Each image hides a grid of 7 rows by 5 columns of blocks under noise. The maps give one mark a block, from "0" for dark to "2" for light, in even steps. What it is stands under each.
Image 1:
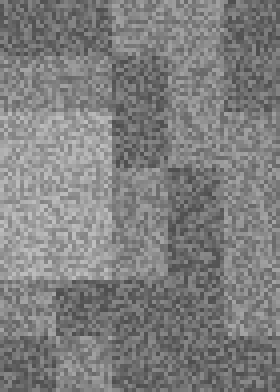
0 0 1 1 0
1 1 0 1 0
2 2 0 1 1
2 2 1 0 1
2 2 1 0 1
1 0 0 0 1
0 1 0 0 0
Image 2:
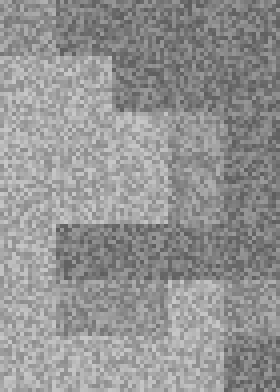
1 0 0 0 0
2 2 0 0 0
2 2 2 1 0
2 2 2 1 0
2 0 0 0 0
2 1 1 2 1
2 2 2 2 0
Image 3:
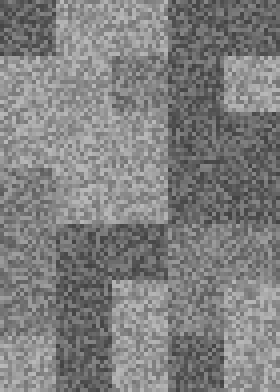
0 2 2 0 0
2 2 1 0 2
2 2 2 0 0
1 2 2 0 0
1 0 0 1 1
1 0 2 1 2
2 0 2 0 2
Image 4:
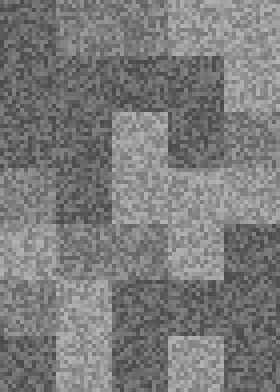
0 1 1 2 2
0 0 0 0 2
0 0 2 0 1
1 0 2 2 2
2 1 1 2 0
1 2 0 0 0
0 2 0 2 0
